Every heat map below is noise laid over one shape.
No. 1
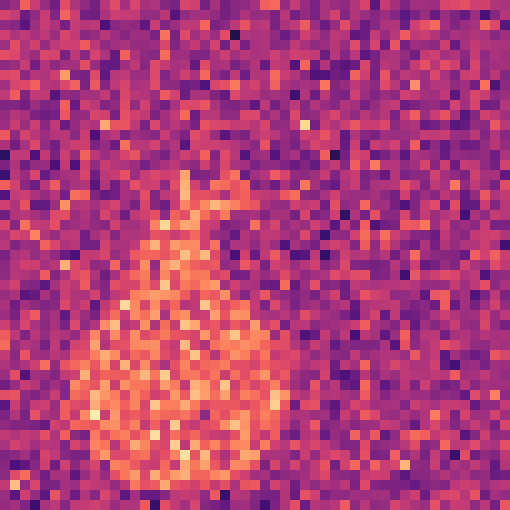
pear
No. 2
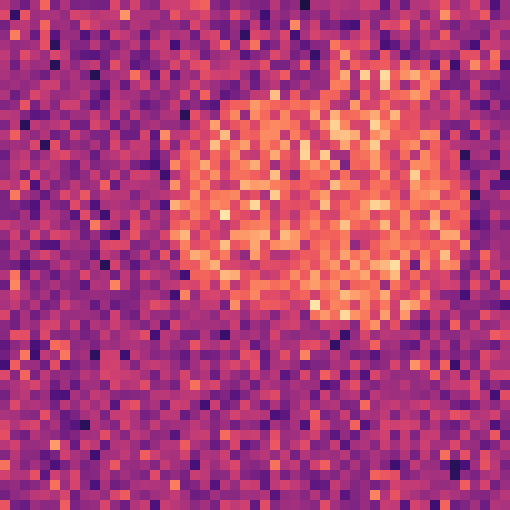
apple
